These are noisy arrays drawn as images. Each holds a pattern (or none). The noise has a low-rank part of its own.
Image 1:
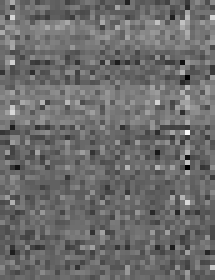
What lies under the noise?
bands of rows
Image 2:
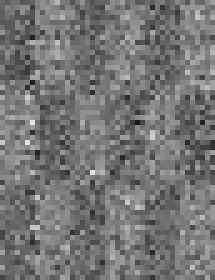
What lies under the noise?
a checkerboard
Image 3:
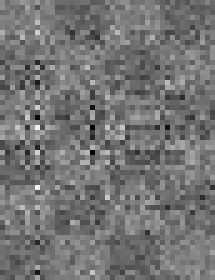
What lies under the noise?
a checkerboard
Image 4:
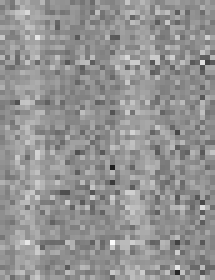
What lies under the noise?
bands of columns
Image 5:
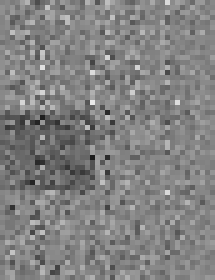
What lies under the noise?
one block
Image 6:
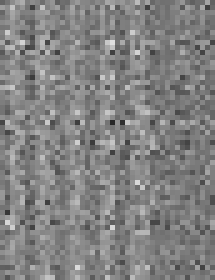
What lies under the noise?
bands of columns
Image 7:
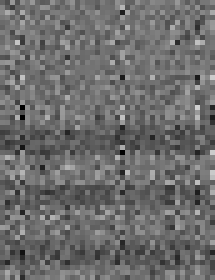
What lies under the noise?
bands of rows
